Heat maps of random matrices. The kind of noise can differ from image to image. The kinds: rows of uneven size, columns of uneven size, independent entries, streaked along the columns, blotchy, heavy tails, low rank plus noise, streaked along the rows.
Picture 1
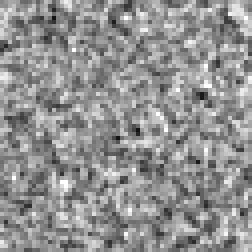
blotchy
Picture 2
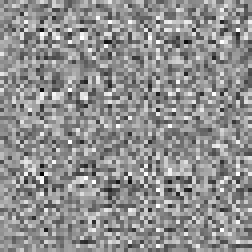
low rank plus noise
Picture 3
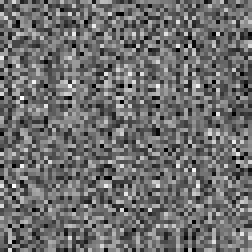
low rank plus noise
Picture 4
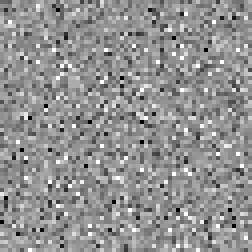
heavy tails
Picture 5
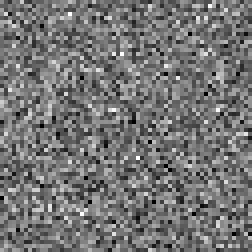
independent entries
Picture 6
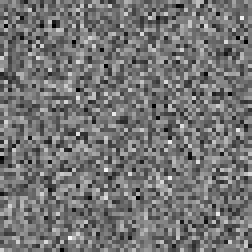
independent entries
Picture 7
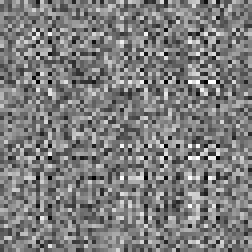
low rank plus noise
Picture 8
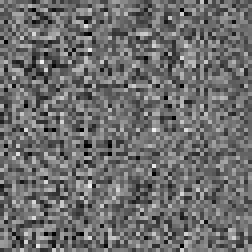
low rank plus noise
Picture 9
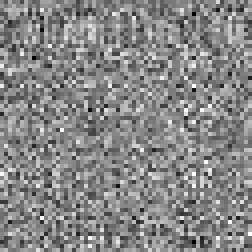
low rank plus noise
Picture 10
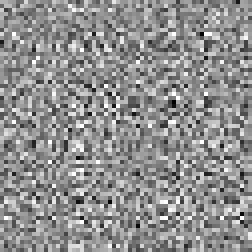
low rank plus noise
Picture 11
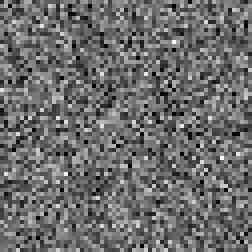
independent entries
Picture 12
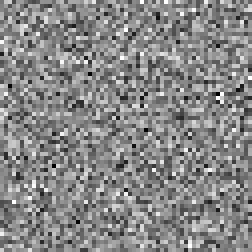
independent entries
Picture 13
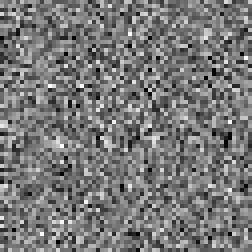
low rank plus noise
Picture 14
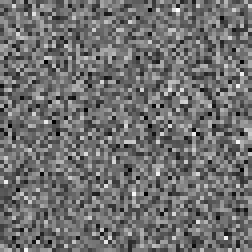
independent entries
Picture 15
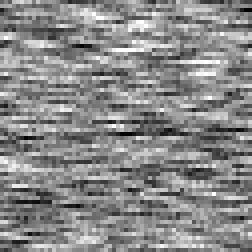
streaked along the rows
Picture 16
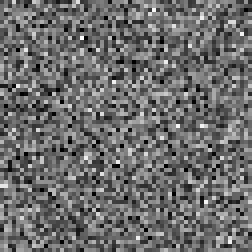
independent entries
